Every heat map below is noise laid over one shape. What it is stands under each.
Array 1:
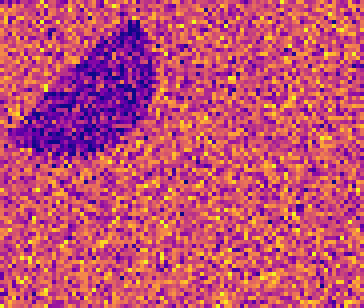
half disc
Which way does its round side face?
down and right
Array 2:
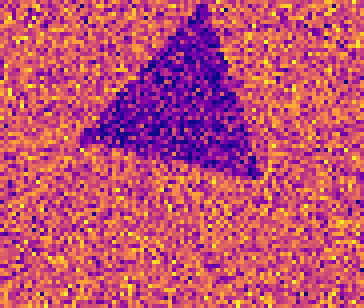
triangle
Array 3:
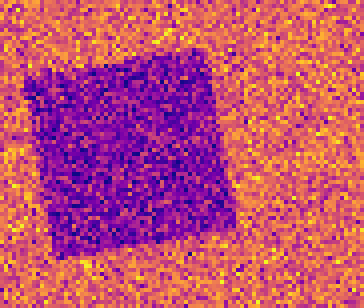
square
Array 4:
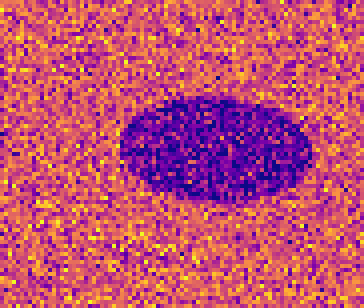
ellipse
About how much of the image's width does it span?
half
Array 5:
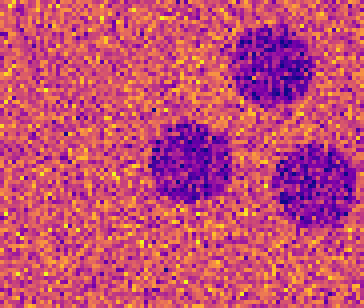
three dots
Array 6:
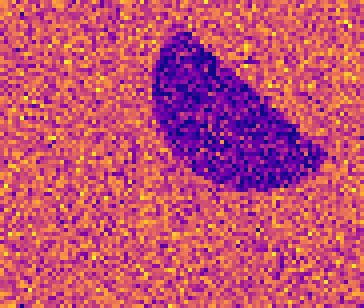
half disc
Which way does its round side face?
down and left
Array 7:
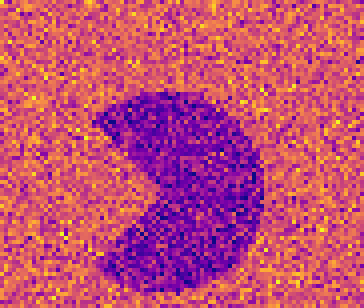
disc with a wedge cut out
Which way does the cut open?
left
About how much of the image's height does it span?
two thirds
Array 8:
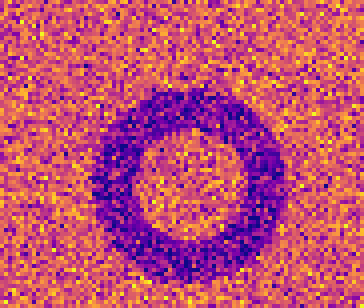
ring
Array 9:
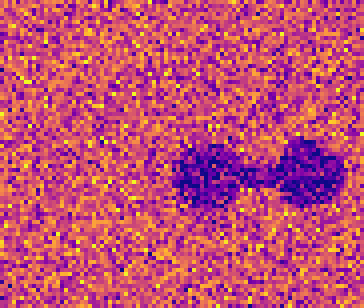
dumbbell
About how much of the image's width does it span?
half
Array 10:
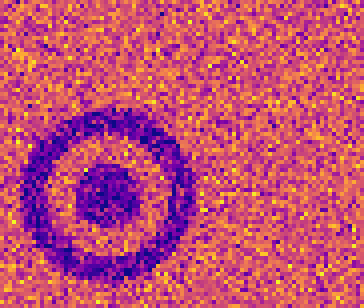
bullseye
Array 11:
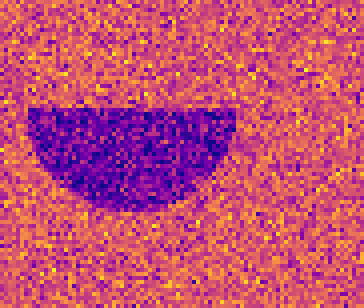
half disc
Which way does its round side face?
down
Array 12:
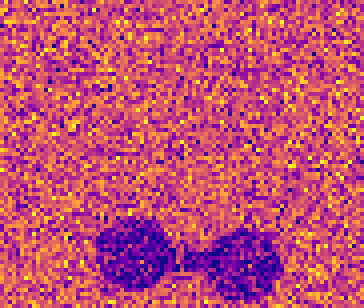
dumbbell
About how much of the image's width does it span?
half
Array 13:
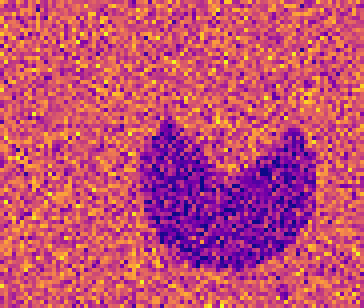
disc with a wedge cut out
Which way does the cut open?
up
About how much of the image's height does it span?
half
